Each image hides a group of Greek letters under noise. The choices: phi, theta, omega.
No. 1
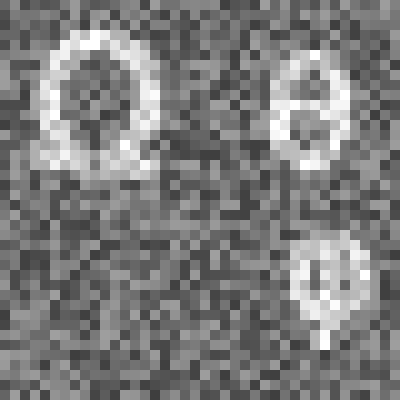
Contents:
top left: omega; top right: theta; bottom right: phi
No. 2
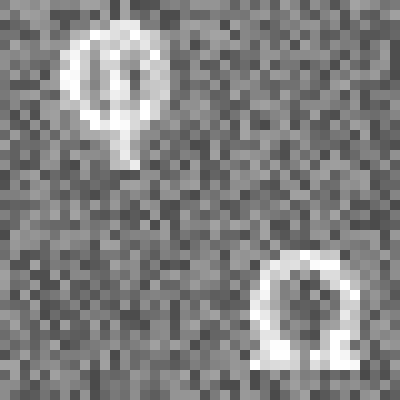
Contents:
top left: phi; bottom right: omega
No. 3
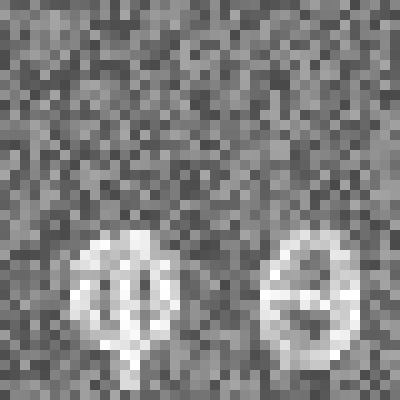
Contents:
bottom left: phi; bottom right: theta
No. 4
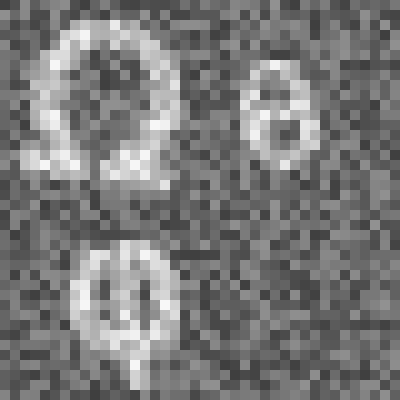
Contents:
top left: omega; top right: theta; bottom left: phi
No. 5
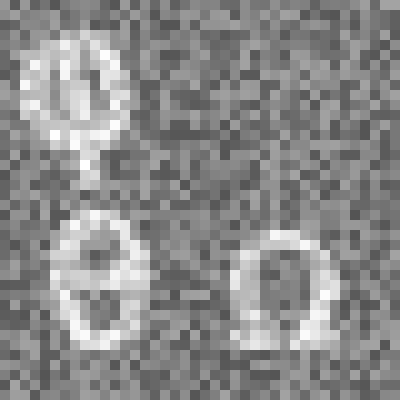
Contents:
top left: phi; bottom left: theta; bottom right: omega
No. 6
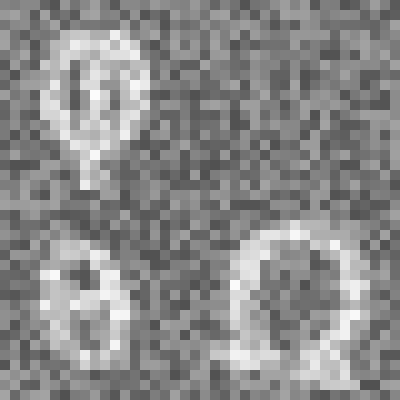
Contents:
top left: phi; bottom left: theta; bottom right: omega
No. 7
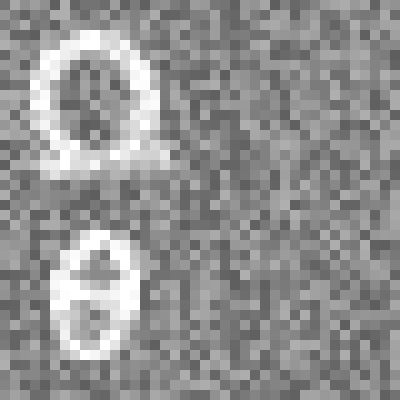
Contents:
top left: omega; bottom left: theta
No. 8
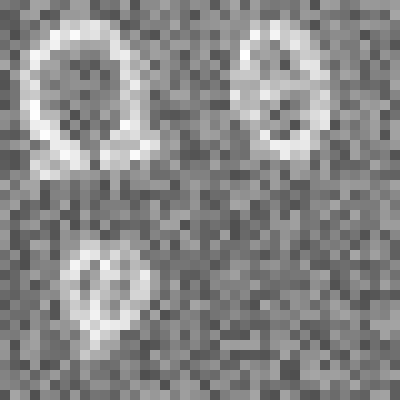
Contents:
top left: omega; top right: theta; bottom left: phi
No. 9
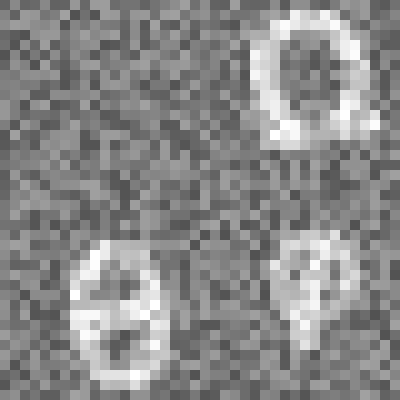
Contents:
top right: omega; bottom left: theta; bottom right: phi
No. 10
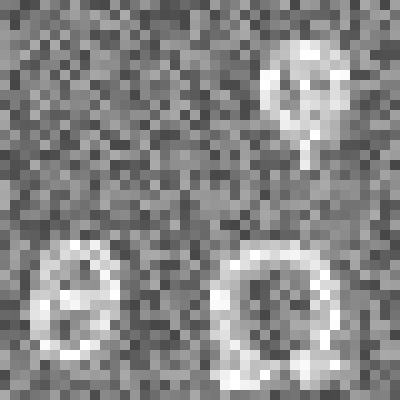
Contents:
top right: phi; bottom left: theta; bottom right: omega
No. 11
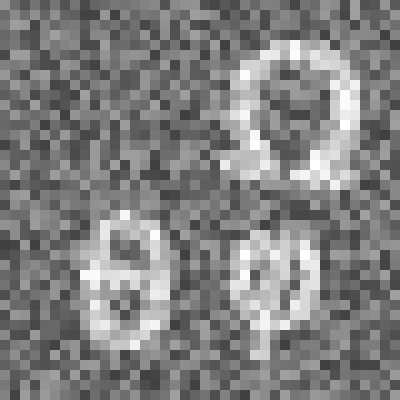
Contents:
top right: omega; bottom left: theta; bottom right: phi
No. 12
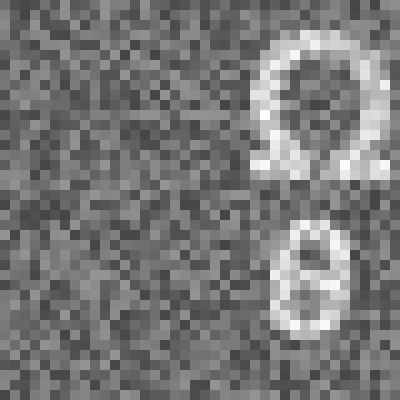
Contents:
top right: omega; bottom right: theta
